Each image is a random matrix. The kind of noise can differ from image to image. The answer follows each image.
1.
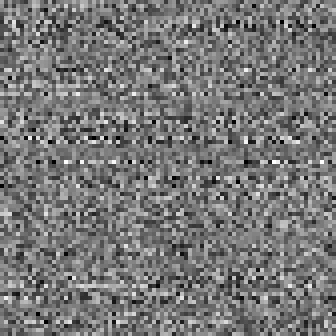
rows of uneven size
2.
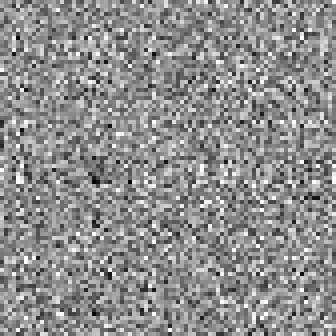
low rank plus noise
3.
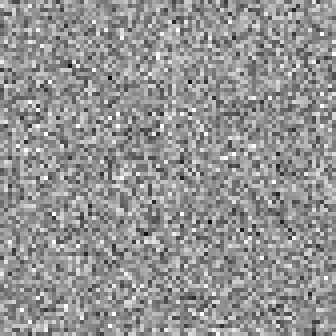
independent entries
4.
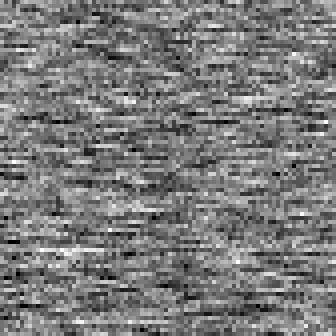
streaked along the rows
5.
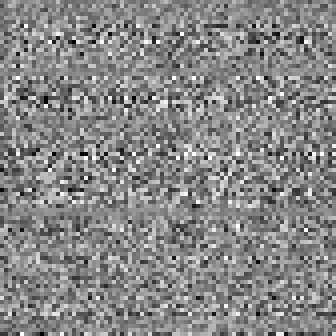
rows of uneven size
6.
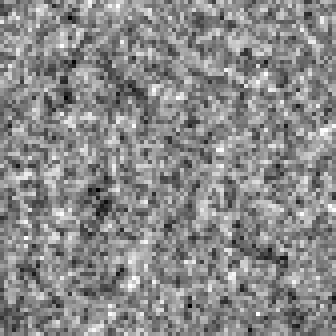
blotchy
